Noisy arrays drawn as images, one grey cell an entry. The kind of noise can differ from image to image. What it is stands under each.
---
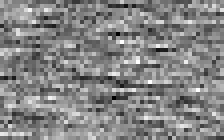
streaked along the rows
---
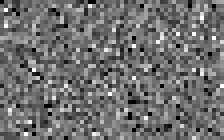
heavy tails
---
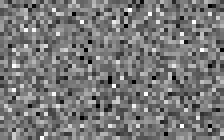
heavy tails
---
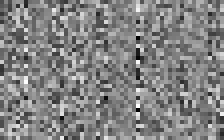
columns of uneven size
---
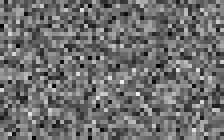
independent entries
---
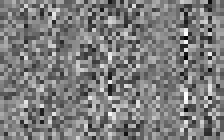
columns of uneven size
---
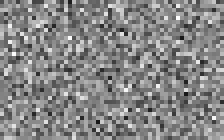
independent entries
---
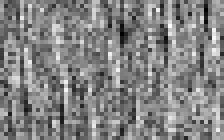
streaked along the columns
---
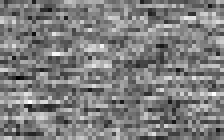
streaked along the rows
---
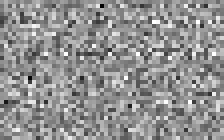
rows of uneven size
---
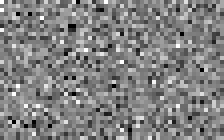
heavy tails
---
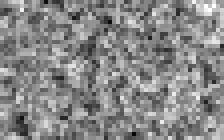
blotchy
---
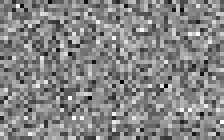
independent entries
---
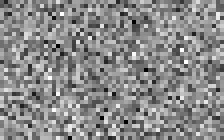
independent entries
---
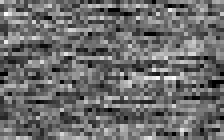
streaked along the rows
